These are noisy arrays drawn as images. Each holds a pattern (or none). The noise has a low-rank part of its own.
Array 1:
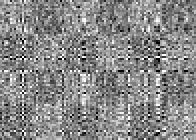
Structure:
a checkerboard
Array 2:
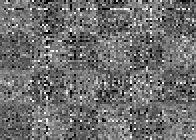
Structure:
a checkerboard
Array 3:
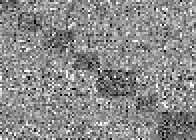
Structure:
blocks along the diagonal
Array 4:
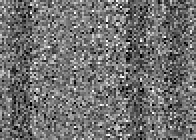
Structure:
bands of columns
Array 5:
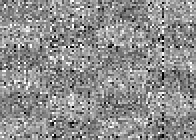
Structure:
a checkerboard
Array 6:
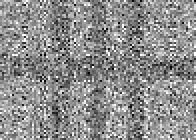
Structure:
bands of rows crossing bands of columns
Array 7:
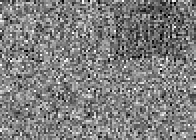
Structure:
one block
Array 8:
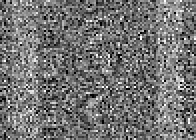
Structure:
bands of columns
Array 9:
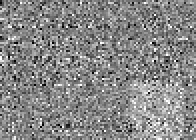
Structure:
one block
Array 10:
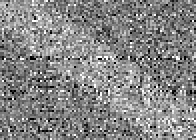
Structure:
a diagonal band
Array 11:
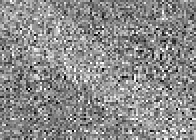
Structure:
a diagonal band
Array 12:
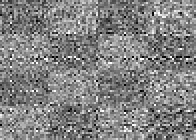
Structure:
a checkerboard
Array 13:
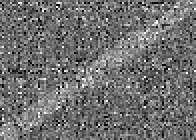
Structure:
a diagonal band
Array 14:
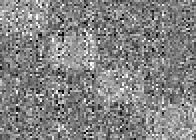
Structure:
blocks along the diagonal
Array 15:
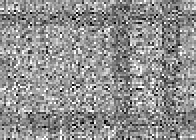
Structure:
bands of rows crossing bands of columns
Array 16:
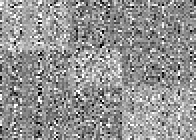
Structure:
blocks along the diagonal
